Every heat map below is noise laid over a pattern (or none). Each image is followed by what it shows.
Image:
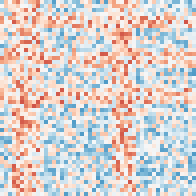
bands of rows crossing bands of columns
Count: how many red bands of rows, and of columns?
3 and 2
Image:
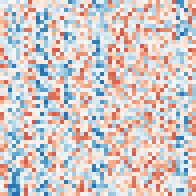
bands of columns
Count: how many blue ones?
5
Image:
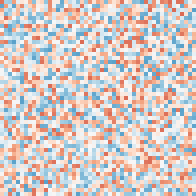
only noise
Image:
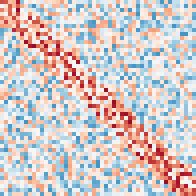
a diagonal band
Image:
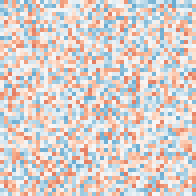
only noise
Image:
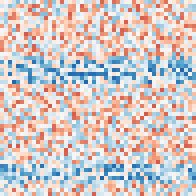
bands of rows
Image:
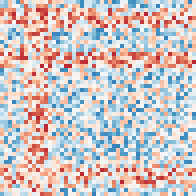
bands of rows crossing bands of columns
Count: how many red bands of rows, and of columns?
3 and 1
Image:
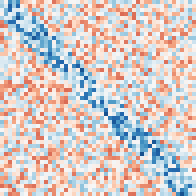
a diagonal band
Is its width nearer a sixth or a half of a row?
a sixth
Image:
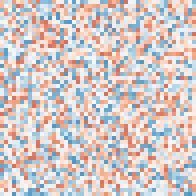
only noise
